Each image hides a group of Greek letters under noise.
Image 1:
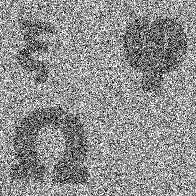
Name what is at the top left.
xi
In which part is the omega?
bottom left
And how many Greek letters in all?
3
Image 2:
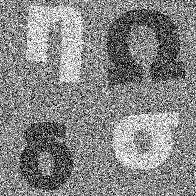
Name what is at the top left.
eta
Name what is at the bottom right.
sigma
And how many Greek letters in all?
4
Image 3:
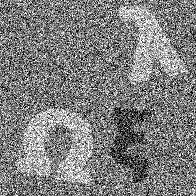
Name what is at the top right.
lambda
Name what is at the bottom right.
xi
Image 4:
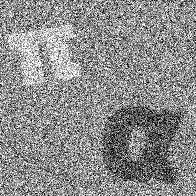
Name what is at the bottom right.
alpha
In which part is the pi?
top left
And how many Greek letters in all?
2
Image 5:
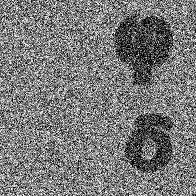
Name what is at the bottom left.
nothing
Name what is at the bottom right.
delta
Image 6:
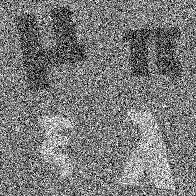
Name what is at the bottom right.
lambda
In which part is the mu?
top left
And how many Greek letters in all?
4
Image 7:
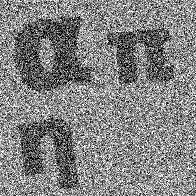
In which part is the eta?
bottom left
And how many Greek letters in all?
3
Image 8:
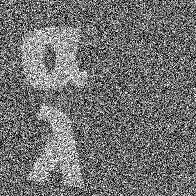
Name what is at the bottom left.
lambda
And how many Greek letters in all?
2
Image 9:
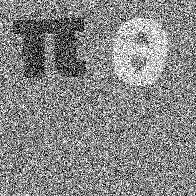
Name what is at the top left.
pi
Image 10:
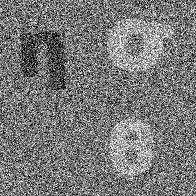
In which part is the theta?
bottom right
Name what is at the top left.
eta
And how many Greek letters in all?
3
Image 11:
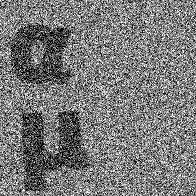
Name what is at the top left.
alpha
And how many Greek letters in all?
2
